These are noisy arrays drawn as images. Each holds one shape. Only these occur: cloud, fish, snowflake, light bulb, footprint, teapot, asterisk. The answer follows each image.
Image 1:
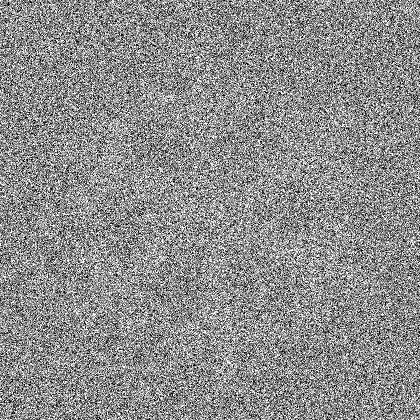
snowflake
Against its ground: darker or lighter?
lighter
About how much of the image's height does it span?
nearly all
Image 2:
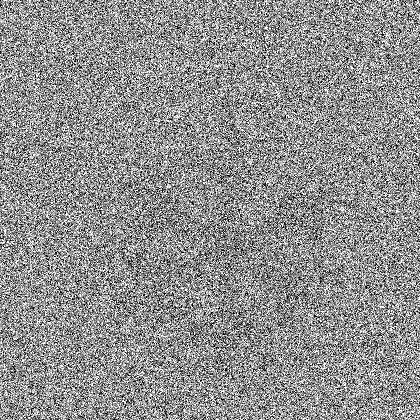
snowflake
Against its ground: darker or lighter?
darker
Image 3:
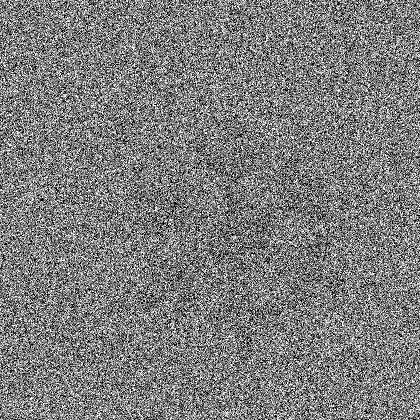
snowflake
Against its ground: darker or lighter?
darker
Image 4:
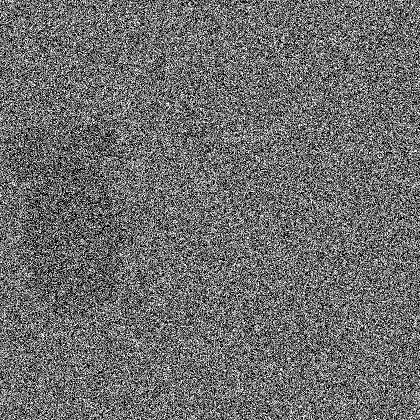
footprint
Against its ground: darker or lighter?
darker
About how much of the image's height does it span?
half
